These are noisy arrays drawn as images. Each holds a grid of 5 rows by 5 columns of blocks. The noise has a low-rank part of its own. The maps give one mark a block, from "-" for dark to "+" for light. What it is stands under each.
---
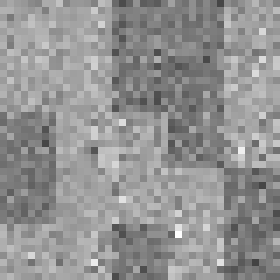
++--+
++--+
-++-+
-+++-
++-+-
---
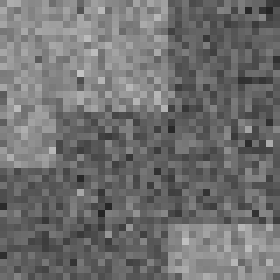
+++--
+++--
+----
-----
---++
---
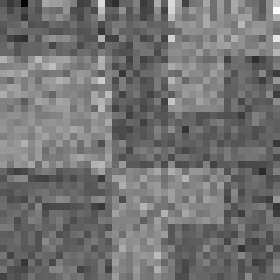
---++
++-+-
++---
--++-
--+--
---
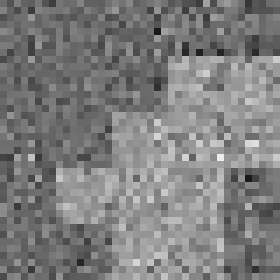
-----
---++
--+++
-+++-
--++-
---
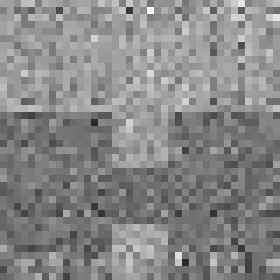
+++++
+++++
--+--
-----
--+--
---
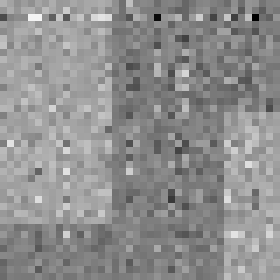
++---
++---
++--+
++--+
----+
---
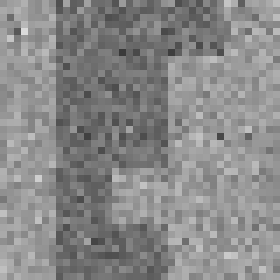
+---+
+--++
+--++
+-+++
+--++
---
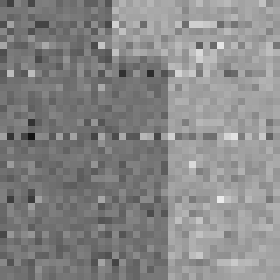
--+++
---++
---++
---++
---++
